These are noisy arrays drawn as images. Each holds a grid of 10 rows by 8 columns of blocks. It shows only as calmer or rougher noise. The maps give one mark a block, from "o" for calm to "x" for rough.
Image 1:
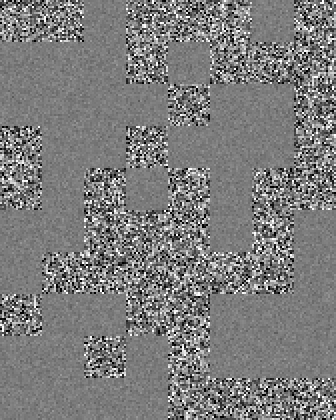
xxoxxxox
oooxoxxx
ooooxoox
xooxooox
xoxoxoxx
ooxxxoxo
oxxxxxxo
xooxxooo
ooxoxooo
ooooxxxx
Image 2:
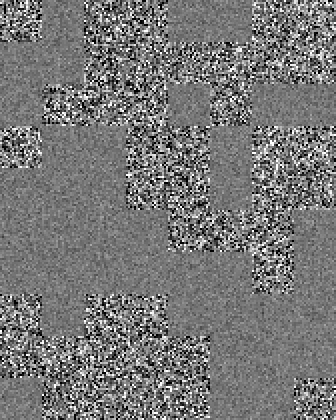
xoxxooxx
ooxxxxxx
oxxxoxoo
xooxxoxx
oooxxoxx
ooooxxxo
ooooooxo
xoxxoooo
xxxxxooo
oxxxxoox
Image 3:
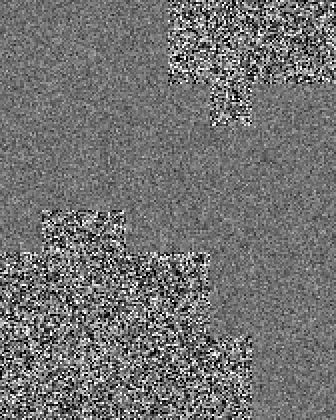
ooooxxxx
ooooxxxx
oooooxoo
oooooooo
oooooooo
oxxooooo
xxxxxooo
xxxxxooo
xxxxxxoo
xxxxxxoo
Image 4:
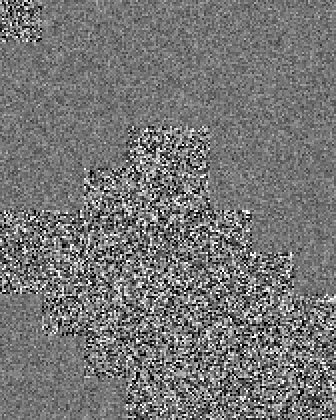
xooooooo
oooooooo
oooooooo
oooxxooo
ooxxxooo
xxxxxxoo
xxxxxxxo
oxxxxxxx
ooxxxxxx
oooxxxxx
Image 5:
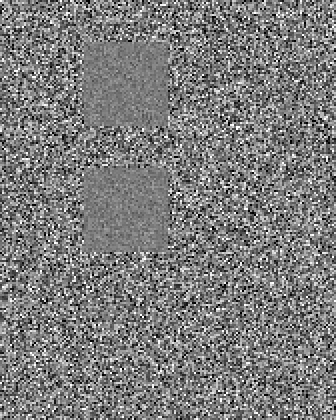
xxxxxxxx
xxooxxxx
xxooxxxx
xxxxxxxx
xxooxxxx
xxooxxxx
xxxxxxxx
xxxxxxxx
xxxxxxxx
xxxxxxxx
